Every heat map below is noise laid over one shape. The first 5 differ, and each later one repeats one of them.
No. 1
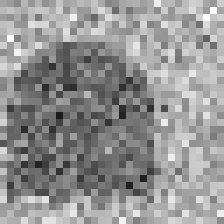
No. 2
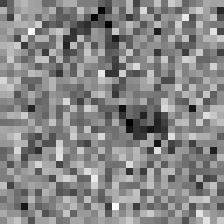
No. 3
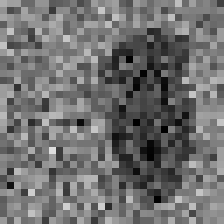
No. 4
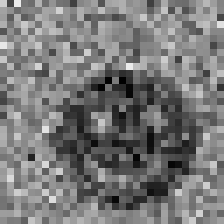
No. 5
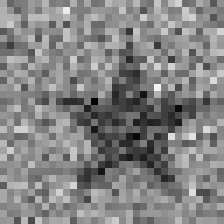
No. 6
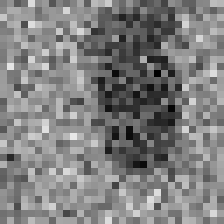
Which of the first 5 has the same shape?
3
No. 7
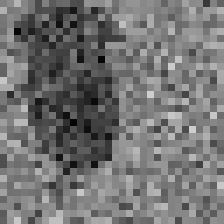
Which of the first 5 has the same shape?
3
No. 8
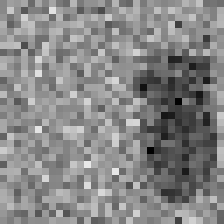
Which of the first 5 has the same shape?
3
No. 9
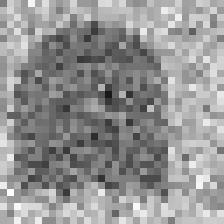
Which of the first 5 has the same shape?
1
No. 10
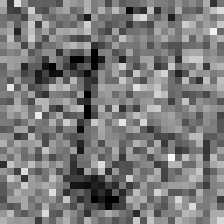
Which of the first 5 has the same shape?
2
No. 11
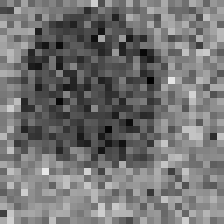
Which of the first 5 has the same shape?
1
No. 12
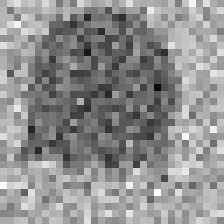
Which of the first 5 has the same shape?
1
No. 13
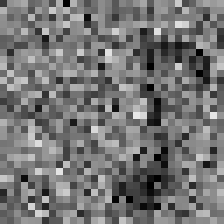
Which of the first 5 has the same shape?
2
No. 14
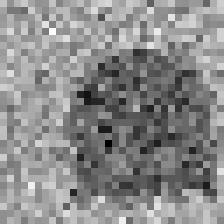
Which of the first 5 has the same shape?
1
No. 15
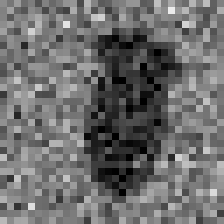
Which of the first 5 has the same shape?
3
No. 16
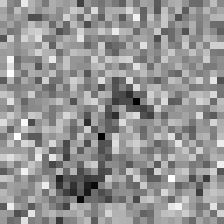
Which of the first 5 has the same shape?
2
